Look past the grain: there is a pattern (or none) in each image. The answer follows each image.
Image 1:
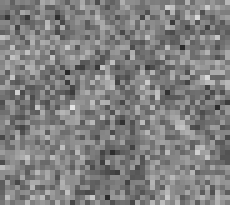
spokes from one point
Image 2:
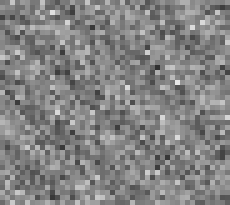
diagonal stripes
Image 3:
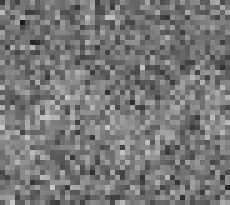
a wavy band
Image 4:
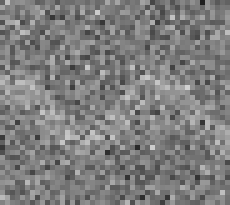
a wavy band
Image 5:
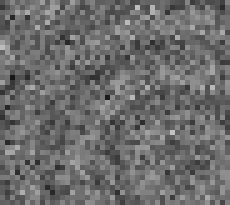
rings round one point
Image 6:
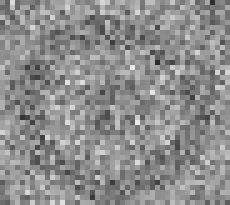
rings round one point
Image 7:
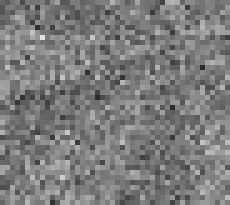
spokes from one point
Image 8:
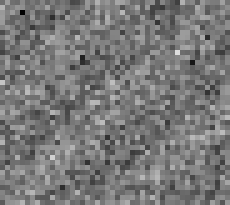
diagonal stripes
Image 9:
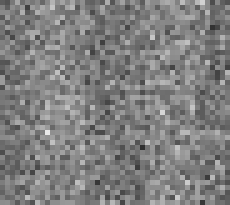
vertical stripes
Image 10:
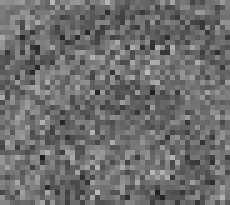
rings round one point
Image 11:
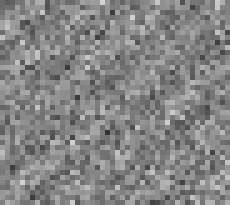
diagonal stripes
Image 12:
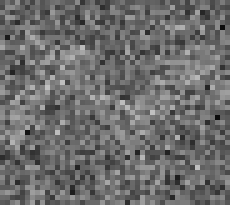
a wavy band
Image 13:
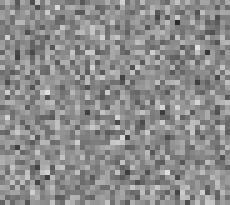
only noise
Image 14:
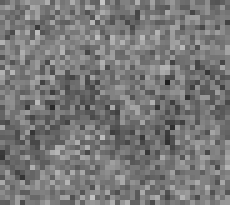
a wavy band
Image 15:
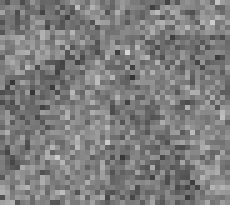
spokes from one point
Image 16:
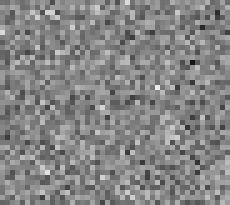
only noise
